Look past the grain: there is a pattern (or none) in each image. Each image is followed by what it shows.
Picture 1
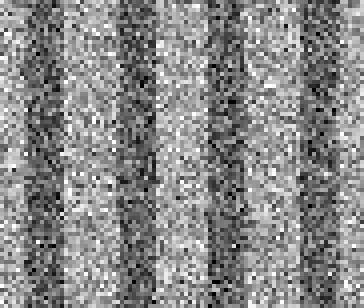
vertical stripes
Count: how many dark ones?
4
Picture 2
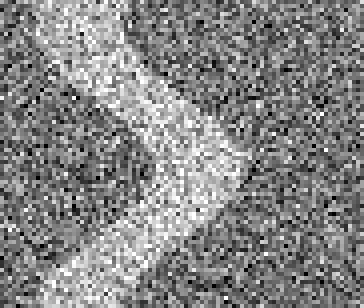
a wavy band
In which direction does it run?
top to bottom
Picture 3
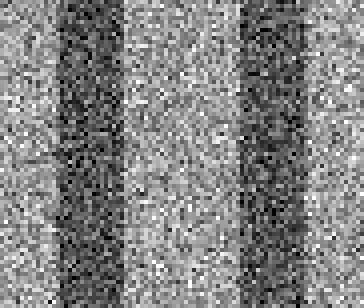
vertical stripes
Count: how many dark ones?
2
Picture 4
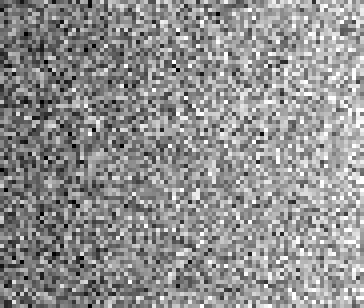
a smooth slope
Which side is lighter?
right
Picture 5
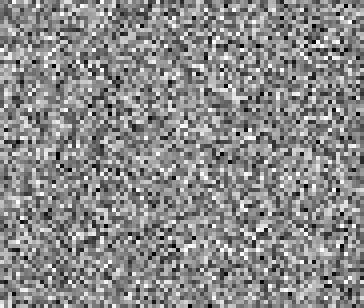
only noise
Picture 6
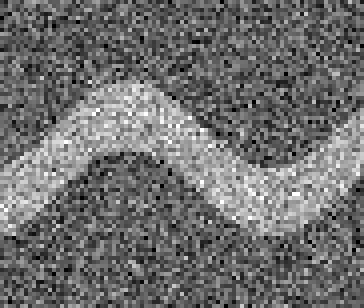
a wavy band
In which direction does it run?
left to right
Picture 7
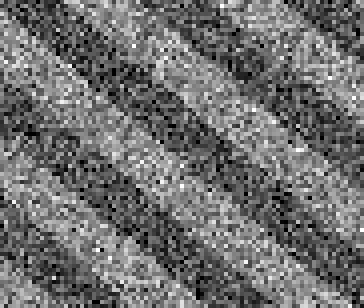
diagonal stripes
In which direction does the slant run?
top left to bottom right
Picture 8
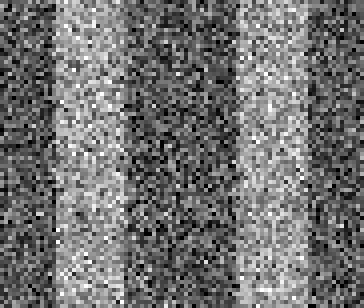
vertical stripes
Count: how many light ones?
2
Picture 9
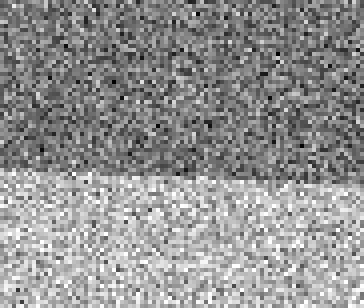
a sharp edge
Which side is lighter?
bottom
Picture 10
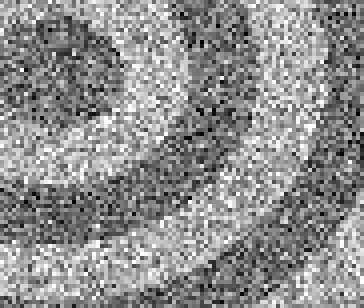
rings round one point
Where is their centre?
top left
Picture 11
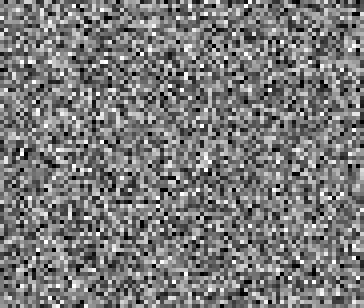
only noise
